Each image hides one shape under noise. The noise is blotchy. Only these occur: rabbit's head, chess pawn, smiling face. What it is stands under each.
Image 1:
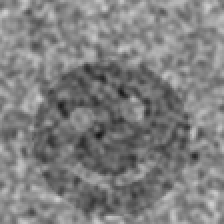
smiling face
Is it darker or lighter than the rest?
darker
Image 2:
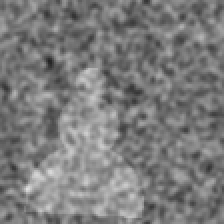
chess pawn
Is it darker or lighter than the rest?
lighter
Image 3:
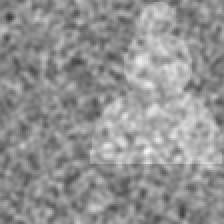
chess pawn
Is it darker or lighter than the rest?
lighter
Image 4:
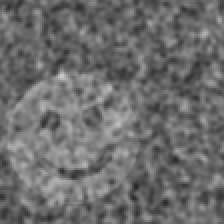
smiling face
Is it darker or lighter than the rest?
lighter
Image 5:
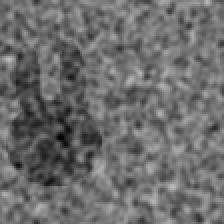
rabbit's head
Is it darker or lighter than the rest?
darker
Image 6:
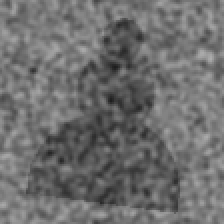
chess pawn
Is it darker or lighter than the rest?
darker
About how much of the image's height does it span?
nearly all
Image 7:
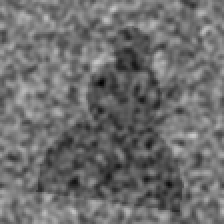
chess pawn
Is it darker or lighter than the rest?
darker
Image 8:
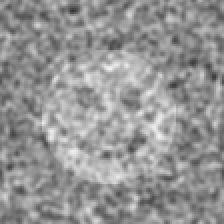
smiling face
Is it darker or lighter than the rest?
lighter
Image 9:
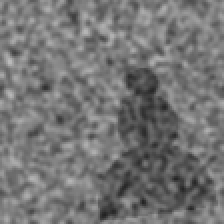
chess pawn
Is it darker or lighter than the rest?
darker
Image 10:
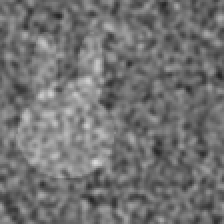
rabbit's head
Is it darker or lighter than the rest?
lighter
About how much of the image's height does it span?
two thirds
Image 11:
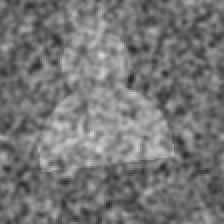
chess pawn
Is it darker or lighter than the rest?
lighter
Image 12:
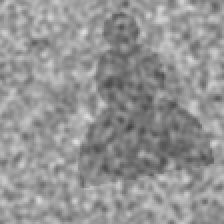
chess pawn
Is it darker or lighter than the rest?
darker
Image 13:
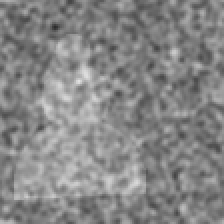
chess pawn
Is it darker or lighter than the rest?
lighter
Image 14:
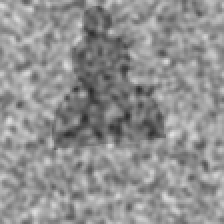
chess pawn
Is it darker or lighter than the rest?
darker
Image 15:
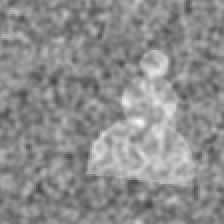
chess pawn
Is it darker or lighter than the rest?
lighter
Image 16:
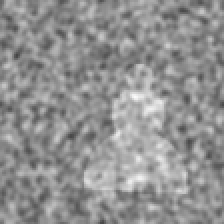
chess pawn
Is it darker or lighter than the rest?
lighter
